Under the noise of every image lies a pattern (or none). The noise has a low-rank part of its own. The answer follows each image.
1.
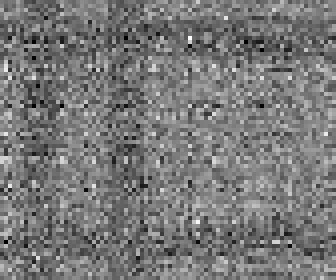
bands of rows crossing bands of columns
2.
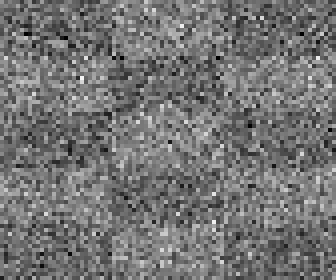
a checkerboard
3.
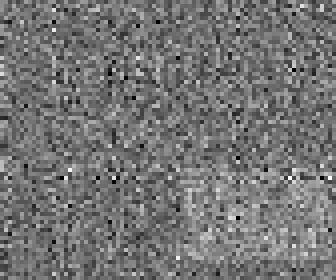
one block
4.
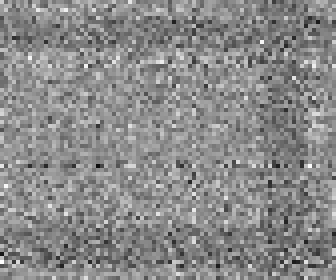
bands of rows crossing bands of columns
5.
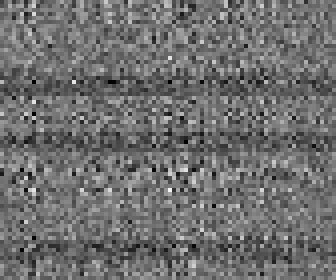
bands of rows
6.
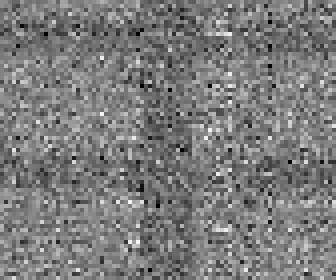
bands of rows crossing bands of columns
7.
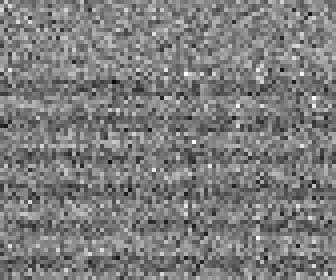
bands of rows
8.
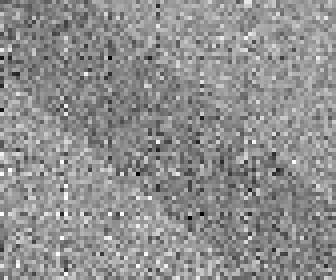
a diagonal band
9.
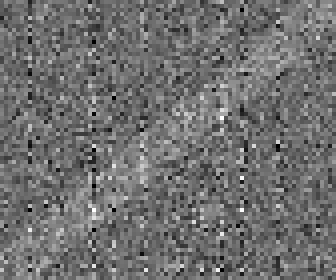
a diagonal band
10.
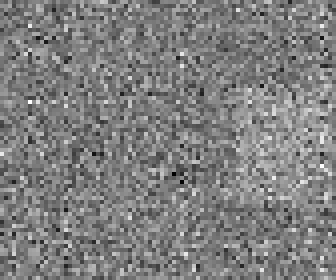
one block
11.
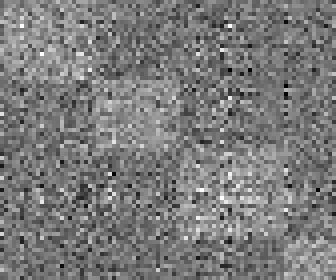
blocks along the diagonal
